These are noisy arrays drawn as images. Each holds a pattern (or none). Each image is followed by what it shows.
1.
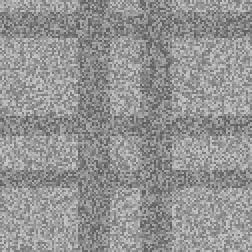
bands of rows crossing bands of columns
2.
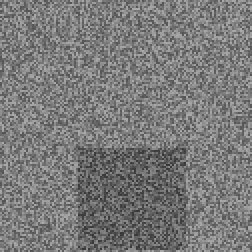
one block
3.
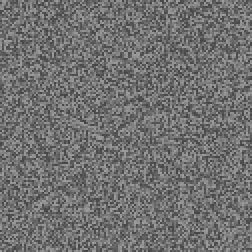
only noise
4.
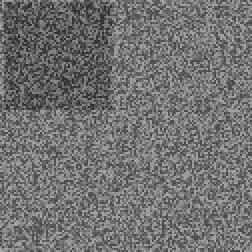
one block
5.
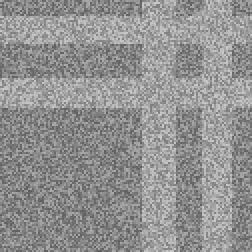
bands of rows crossing bands of columns
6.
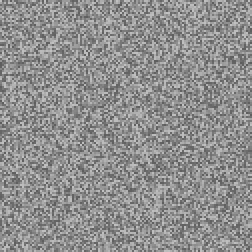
only noise
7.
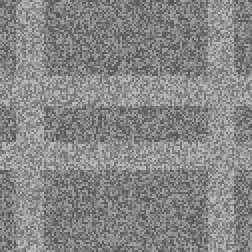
bands of rows crossing bands of columns
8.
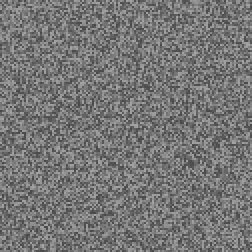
only noise
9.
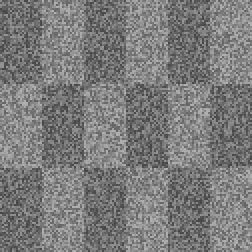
a checkerboard
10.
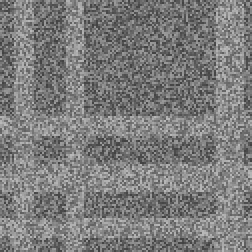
bands of rows crossing bands of columns
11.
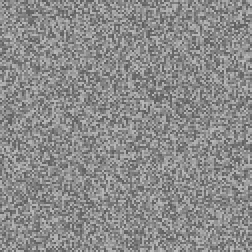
only noise
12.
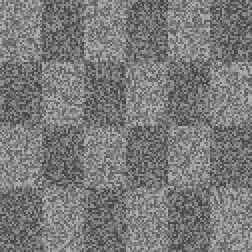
a checkerboard
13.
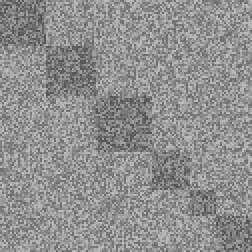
blocks along the diagonal
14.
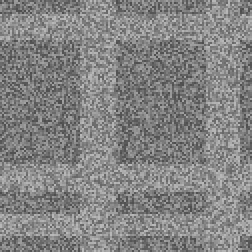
bands of rows crossing bands of columns
